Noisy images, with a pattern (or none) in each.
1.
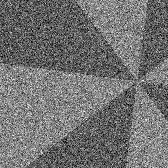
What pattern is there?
spokes from one point
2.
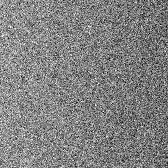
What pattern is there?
a smooth slope
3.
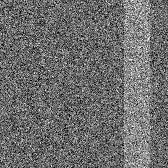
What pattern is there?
one vertical stripe
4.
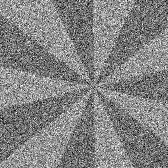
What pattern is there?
spokes from one point
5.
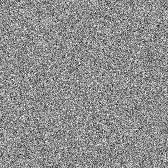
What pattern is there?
only noise
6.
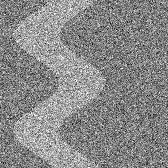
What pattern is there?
a wavy band
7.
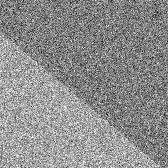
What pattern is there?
a sharp edge
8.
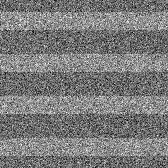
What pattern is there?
horizontal stripes
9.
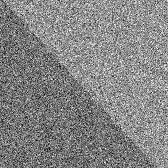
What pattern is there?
a sharp edge
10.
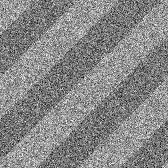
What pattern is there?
diagonal stripes
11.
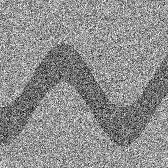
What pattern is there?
a wavy band
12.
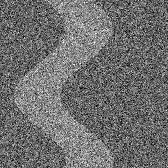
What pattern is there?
a wavy band
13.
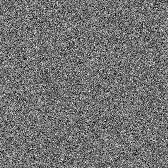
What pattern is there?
only noise
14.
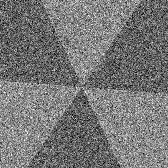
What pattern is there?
spokes from one point
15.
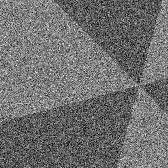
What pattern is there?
spokes from one point
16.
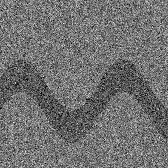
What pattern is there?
a wavy band
